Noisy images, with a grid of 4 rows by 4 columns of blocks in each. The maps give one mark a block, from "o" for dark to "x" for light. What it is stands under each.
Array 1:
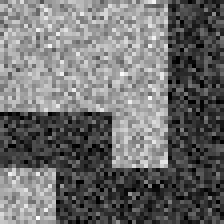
x x x o
x x x o
o o x o
x o o o
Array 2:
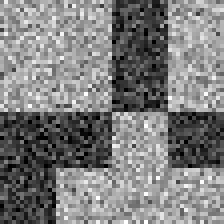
x x o x
x x o x
o o x o
o x x x
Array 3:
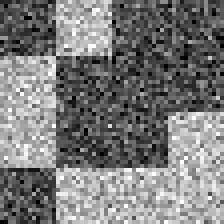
o x o o
x o o o
x o o x
o x x x
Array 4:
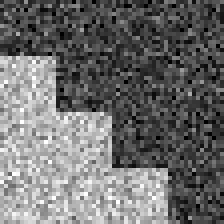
o o o o
x o o o
x x o o
x x x o
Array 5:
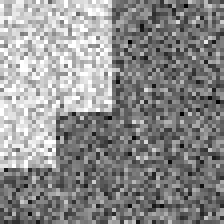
x x o o
x x o o
x o o o
o o o o
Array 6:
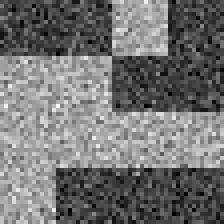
o o x o
x x o o
x x x x
x o o o
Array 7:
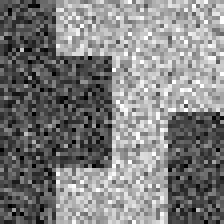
o x x x
o o x x
o o x o
o x x o
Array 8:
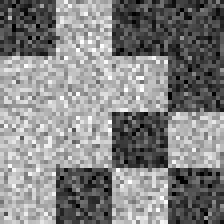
o x o o
x x x o
x x o x
x o x o
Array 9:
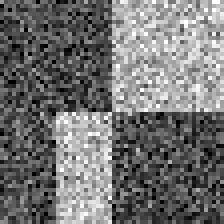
o o x x
o o x x
o x o o
o x o o
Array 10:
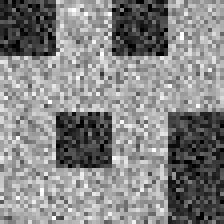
o x o x
x x x x
x o x o
x x x o
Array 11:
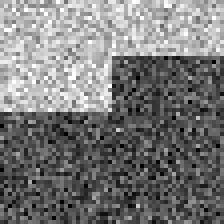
x x x x
x x o o
o o o o
o o o o
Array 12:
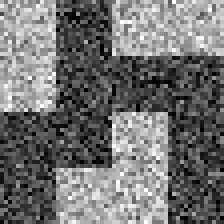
x o x x
x o o o
o o x o
o x x o
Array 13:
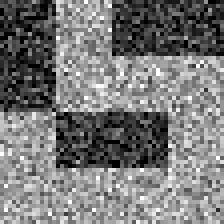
o x o o
o x x x
x o o x
x x x x
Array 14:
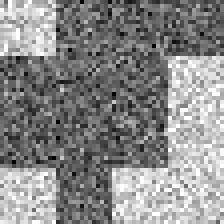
x o o o
o o o x
o o o x
x o x x
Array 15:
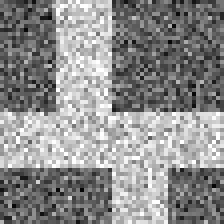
o x o o
o x o o
x x x x
o o x o
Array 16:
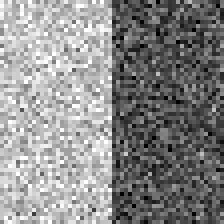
x x o o
x x o o
x x o o
x x o o
